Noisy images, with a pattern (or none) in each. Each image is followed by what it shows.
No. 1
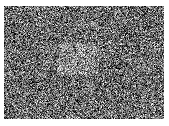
one block
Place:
centre
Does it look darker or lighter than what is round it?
lighter
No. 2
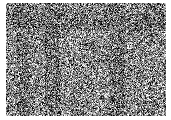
bands of rows crossing bands of columns
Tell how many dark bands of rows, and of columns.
1 and 3
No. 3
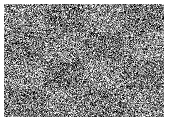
a checkerboard
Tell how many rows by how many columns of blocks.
4 by 4
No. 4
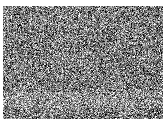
one band of rows
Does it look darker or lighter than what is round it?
lighter
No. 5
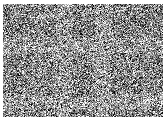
bands of rows crossing bands of columns
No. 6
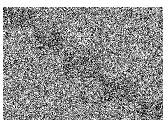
blocks along the diagonal
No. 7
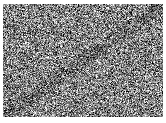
a diagonal band
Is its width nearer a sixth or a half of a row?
a sixth
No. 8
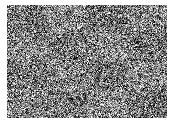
a checkerboard
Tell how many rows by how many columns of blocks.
4 by 4
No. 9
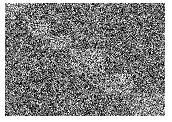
blocks along the diagonal
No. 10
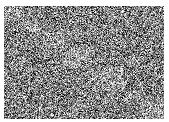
blocks along the diagonal
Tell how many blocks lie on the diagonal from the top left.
7
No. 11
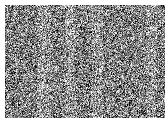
bands of columns
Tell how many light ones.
4
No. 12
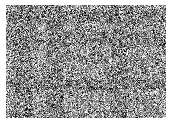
bands of rows crossing bands of columns
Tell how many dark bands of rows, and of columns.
3 and 3
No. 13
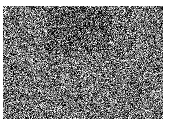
one block
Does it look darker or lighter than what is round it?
darker
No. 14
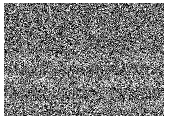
bands of rows
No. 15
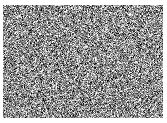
only noise
